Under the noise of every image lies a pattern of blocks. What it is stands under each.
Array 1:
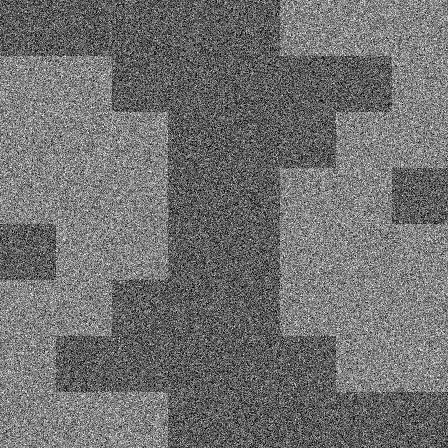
the same after a half turn
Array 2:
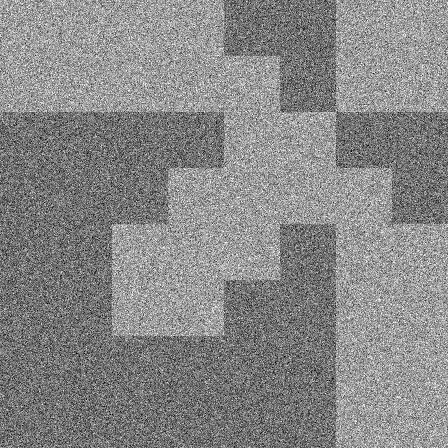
mirrored about the diagonal from the bottom left
